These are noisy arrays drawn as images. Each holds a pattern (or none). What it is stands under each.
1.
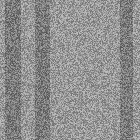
bands of columns
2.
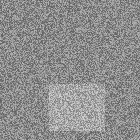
one block
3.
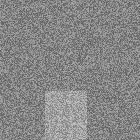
one block
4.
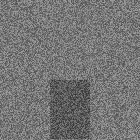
one block
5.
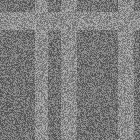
bands of rows crossing bands of columns
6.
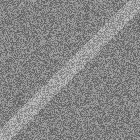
a diagonal band
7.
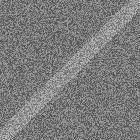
a diagonal band
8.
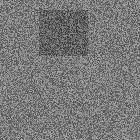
one block
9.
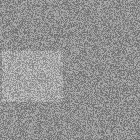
one block
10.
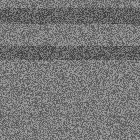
bands of rows
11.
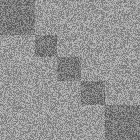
blocks along the diagonal
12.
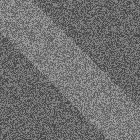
a diagonal band
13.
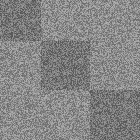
blocks along the diagonal
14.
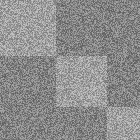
blocks along the diagonal
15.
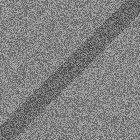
a diagonal band
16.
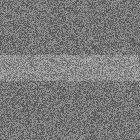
one band of rows
